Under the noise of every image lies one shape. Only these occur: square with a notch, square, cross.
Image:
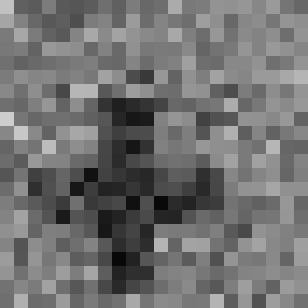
cross
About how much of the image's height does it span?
two thirds
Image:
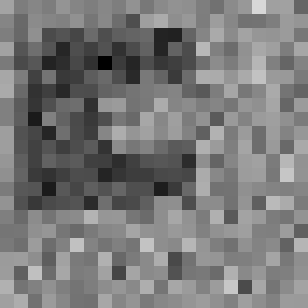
square with a notch
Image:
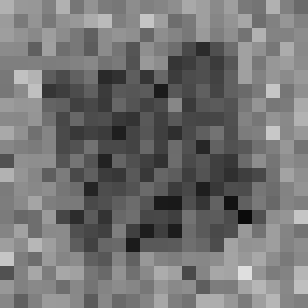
square
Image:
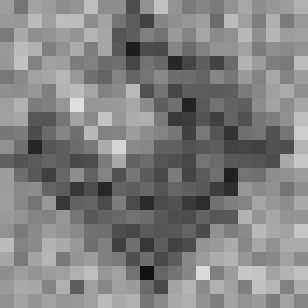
square with a notch
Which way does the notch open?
up and left
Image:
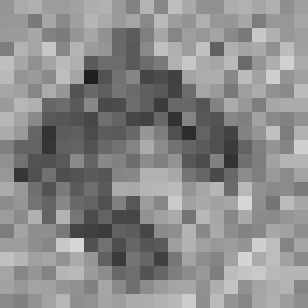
square with a notch
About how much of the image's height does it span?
nearly all
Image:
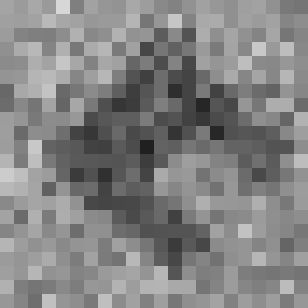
square with a notch
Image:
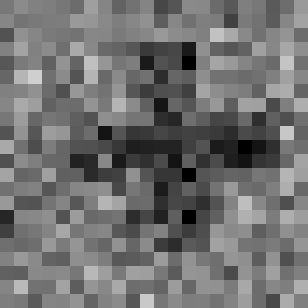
cross
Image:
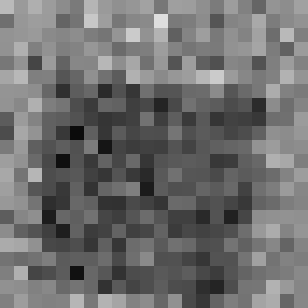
square
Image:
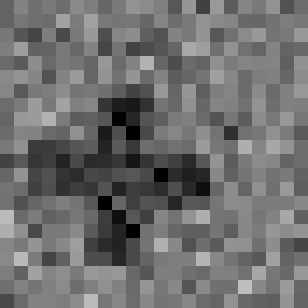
cross
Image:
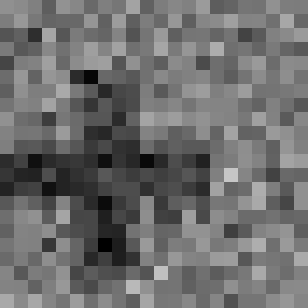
cross
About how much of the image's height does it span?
two thirds
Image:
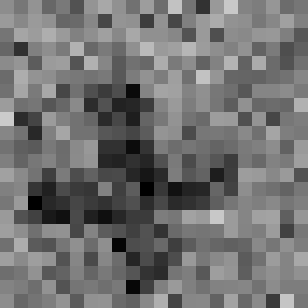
cross
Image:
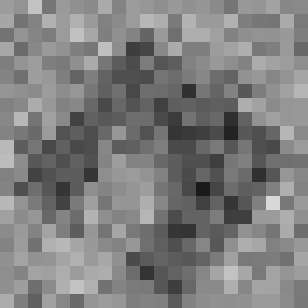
square with a notch
